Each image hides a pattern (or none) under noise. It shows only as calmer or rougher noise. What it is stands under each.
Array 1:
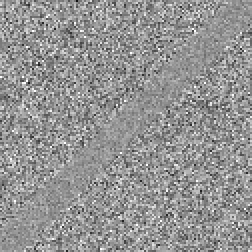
a diagonal band
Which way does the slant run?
bottom left to top right
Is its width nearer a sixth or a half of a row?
a sixth
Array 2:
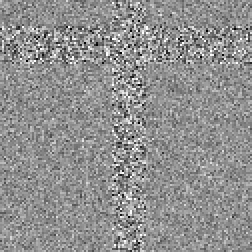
bands of rows crossing bands of columns
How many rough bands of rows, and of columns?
1 and 1
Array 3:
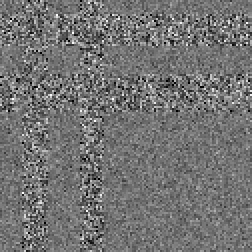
bands of rows crossing bands of columns
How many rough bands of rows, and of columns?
2 and 2
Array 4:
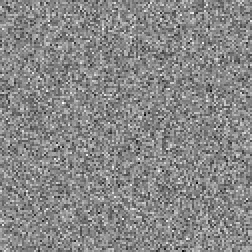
only noise
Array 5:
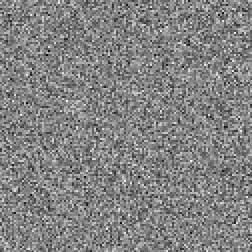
only noise
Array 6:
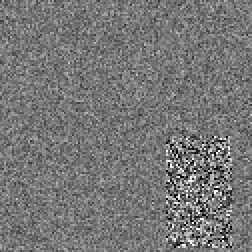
one block
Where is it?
bottom right
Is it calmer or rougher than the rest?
rougher
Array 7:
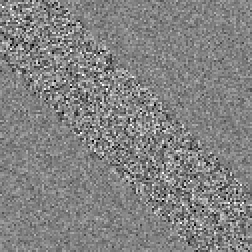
a diagonal band
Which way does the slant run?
top left to bottom right
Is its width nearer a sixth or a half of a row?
a half
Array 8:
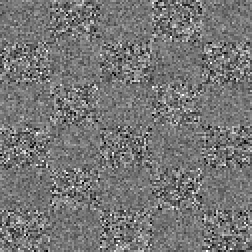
a checkerboard
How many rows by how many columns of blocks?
6 by 5
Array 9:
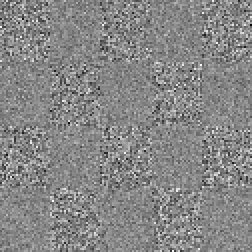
a checkerboard
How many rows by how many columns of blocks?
4 by 5
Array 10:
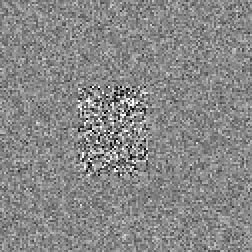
one block
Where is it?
centre
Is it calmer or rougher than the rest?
rougher
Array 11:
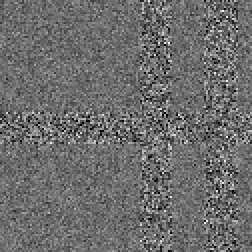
bands of rows crossing bands of columns
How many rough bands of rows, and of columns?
1 and 2
